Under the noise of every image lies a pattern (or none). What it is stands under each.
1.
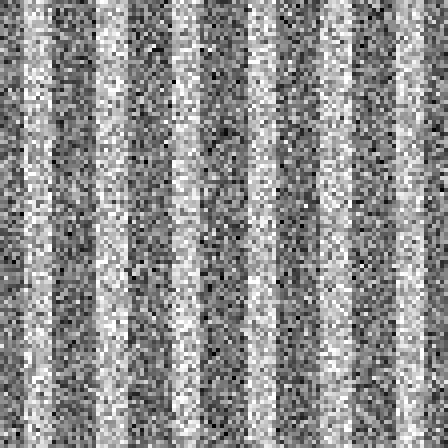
vertical stripes
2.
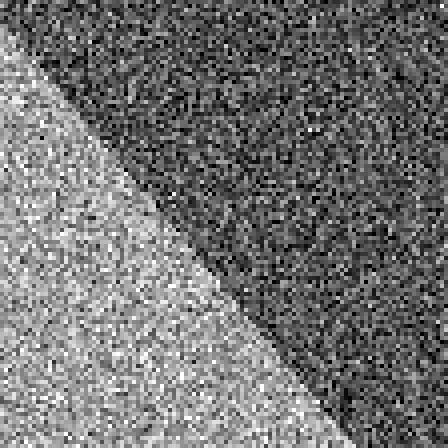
a sharp edge
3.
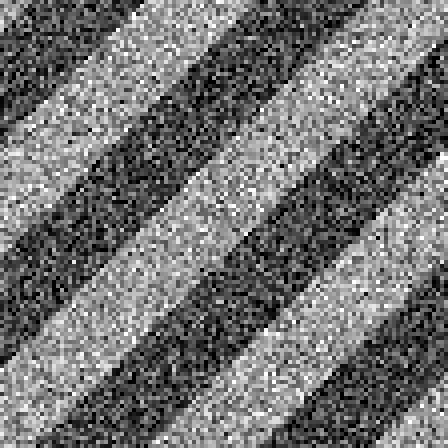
diagonal stripes
